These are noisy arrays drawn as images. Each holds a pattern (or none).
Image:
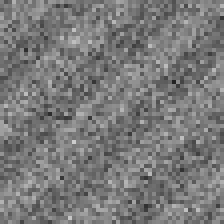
diagonal stripes
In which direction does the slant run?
bottom left to top right
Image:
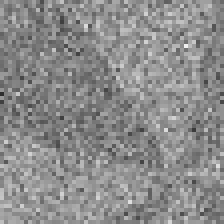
spokes from one point
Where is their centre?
bottom right
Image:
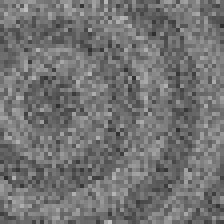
rings round one point
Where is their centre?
middle left
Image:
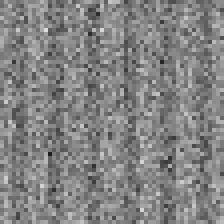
vertical stripes
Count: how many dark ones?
6
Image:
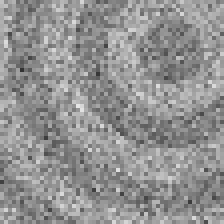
rings round one point
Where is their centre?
top right
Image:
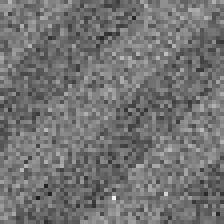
diagonal stripes
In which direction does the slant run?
bottom left to top right
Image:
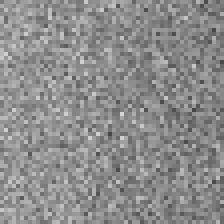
a smooth slope
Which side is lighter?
left
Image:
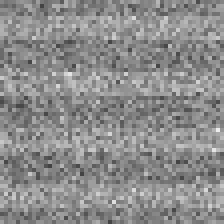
horizontal stripes
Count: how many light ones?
4
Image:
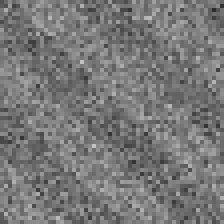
diagonal stripes
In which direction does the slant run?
top left to bottom right
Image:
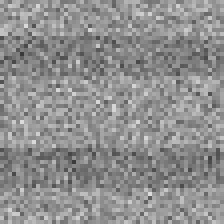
horizontal stripes
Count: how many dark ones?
2
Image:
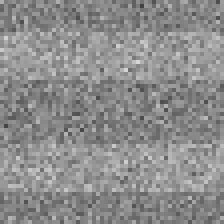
horizontal stripes
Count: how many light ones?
2
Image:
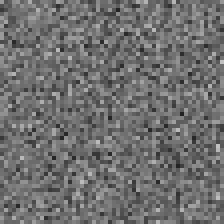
only noise
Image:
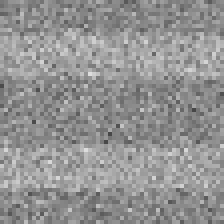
horizontal stripes
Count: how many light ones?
2
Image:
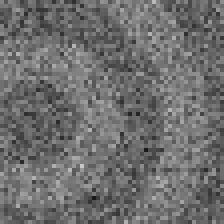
rings round one point
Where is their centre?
middle left
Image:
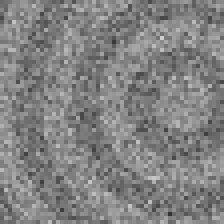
rings round one point
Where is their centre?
middle right
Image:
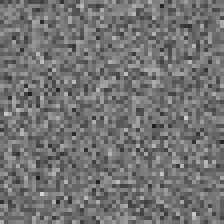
only noise
